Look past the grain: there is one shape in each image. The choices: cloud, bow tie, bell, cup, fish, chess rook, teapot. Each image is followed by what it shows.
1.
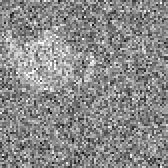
teapot
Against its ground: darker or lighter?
lighter
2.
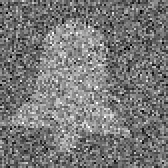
bell
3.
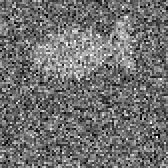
fish
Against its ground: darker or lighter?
lighter
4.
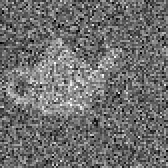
teapot
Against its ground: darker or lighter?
lighter
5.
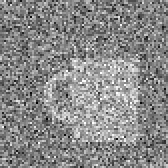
cup
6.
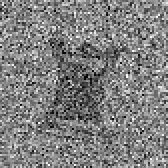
chess rook
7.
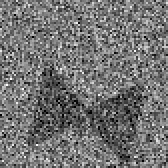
bow tie
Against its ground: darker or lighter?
darker
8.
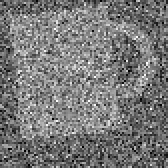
cup
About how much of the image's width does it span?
nearly all
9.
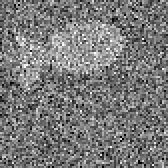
fish
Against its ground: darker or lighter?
lighter
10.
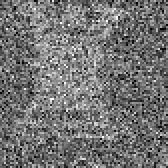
chess rook
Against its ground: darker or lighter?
lighter
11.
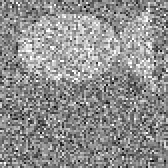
fish
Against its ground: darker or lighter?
lighter
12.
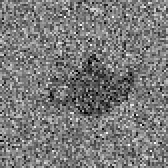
teapot
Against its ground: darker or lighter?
darker
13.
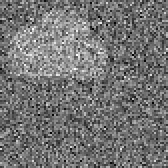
cloud
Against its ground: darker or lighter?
lighter
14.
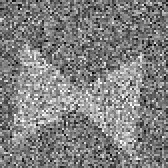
bow tie
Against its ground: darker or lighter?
lighter
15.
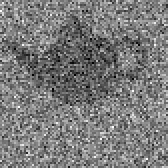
teapot
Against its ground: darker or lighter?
darker
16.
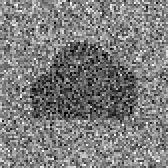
cloud
